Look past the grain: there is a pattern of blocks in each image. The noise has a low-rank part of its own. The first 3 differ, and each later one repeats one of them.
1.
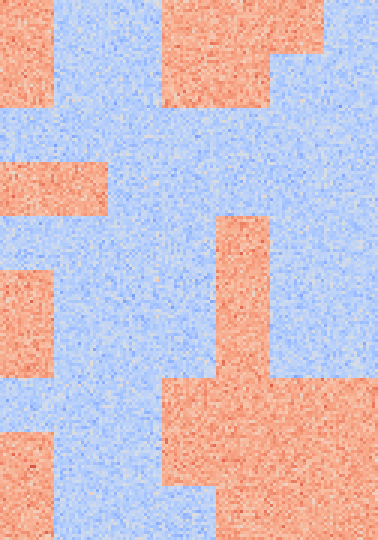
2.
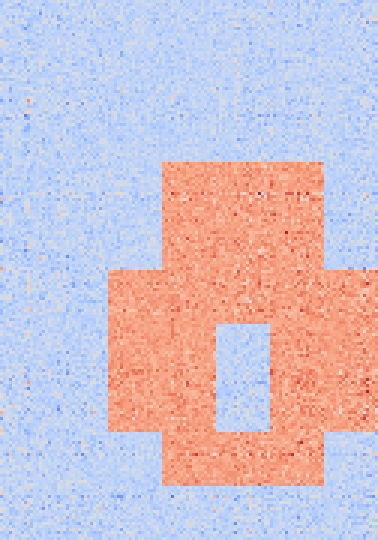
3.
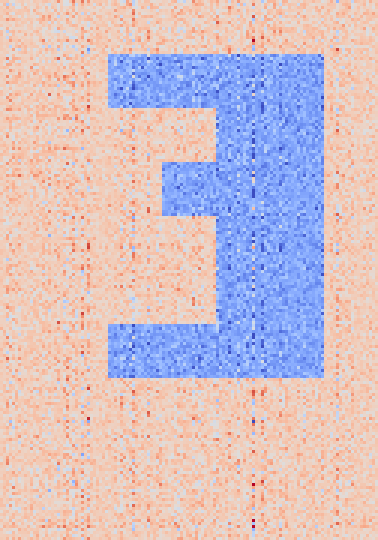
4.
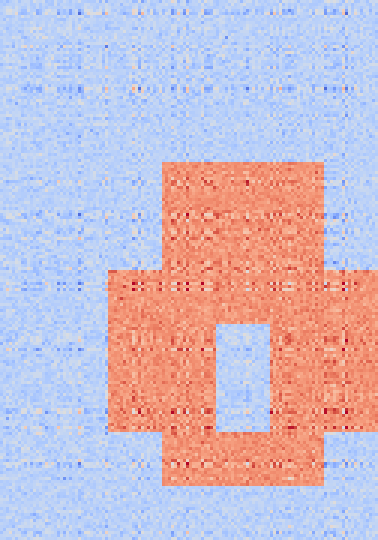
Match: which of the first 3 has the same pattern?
2
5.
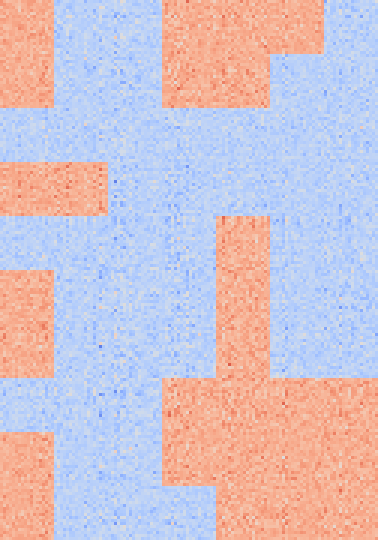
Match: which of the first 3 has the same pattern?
1
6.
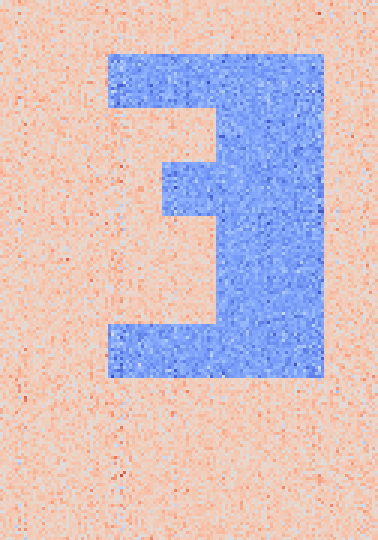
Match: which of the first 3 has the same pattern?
3
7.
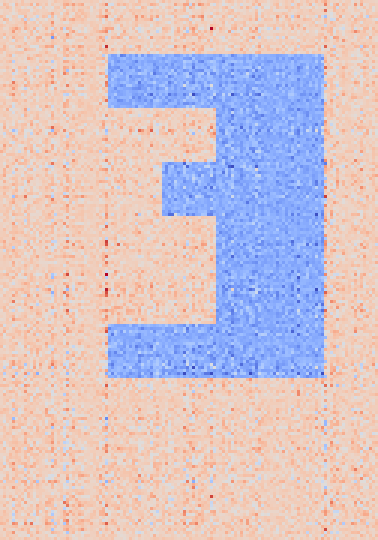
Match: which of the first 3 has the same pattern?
3
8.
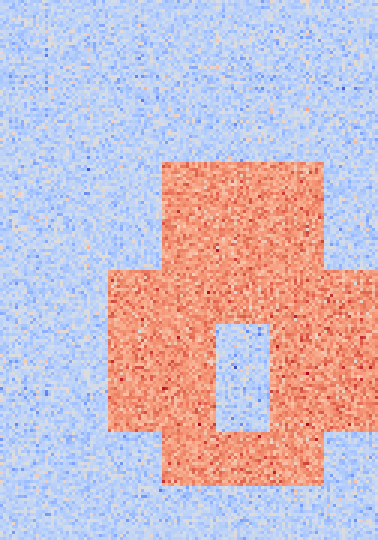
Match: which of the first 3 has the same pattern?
2
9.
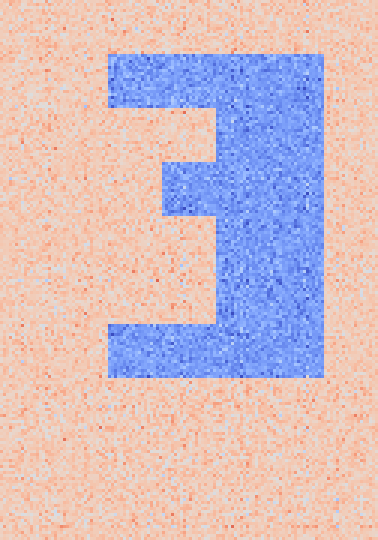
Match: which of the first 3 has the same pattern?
3
